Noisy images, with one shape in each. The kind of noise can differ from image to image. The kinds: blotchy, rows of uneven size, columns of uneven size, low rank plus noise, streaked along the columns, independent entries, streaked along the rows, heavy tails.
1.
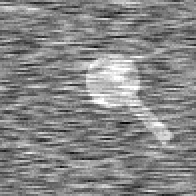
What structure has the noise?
streaked along the rows
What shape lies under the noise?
lollipop
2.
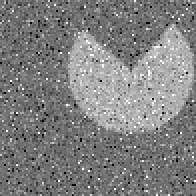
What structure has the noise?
heavy tails
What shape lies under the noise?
disc with a wedge cut out
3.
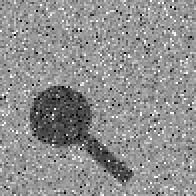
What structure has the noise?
heavy tails
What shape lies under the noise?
lollipop
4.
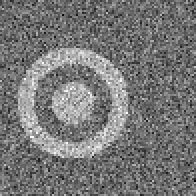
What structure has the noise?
independent entries
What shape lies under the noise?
bullseye
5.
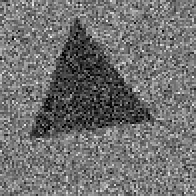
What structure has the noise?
independent entries
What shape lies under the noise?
triangle
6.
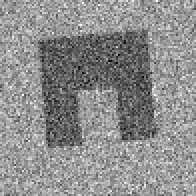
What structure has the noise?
independent entries
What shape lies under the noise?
square with a notch
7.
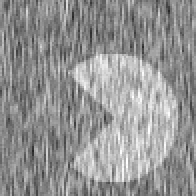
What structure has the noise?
streaked along the columns
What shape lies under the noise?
disc with a wedge cut out
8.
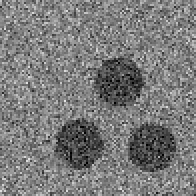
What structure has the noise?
independent entries
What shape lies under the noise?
three dots
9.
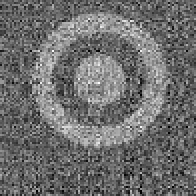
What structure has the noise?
low rank plus noise
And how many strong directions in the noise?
three or four
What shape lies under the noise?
bullseye
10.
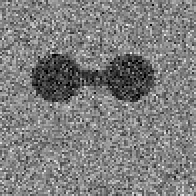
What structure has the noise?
independent entries
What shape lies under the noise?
dumbbell
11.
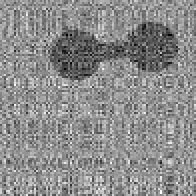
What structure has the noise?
low rank plus noise
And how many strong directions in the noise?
two
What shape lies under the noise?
dumbbell
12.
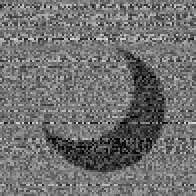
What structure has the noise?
rows of uneven size
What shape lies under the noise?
crescent
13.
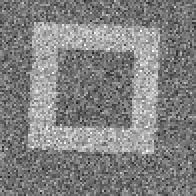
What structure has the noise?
independent entries
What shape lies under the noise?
square frame
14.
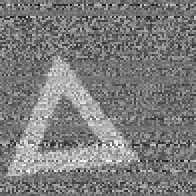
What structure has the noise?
rows of uneven size
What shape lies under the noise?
triangle frame
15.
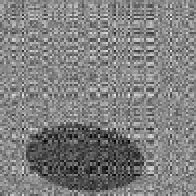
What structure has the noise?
low rank plus noise
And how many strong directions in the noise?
one
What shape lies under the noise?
ellipse
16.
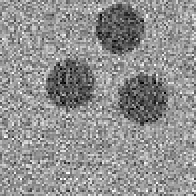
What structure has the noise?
low rank plus noise
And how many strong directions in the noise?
three or four
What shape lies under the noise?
three dots
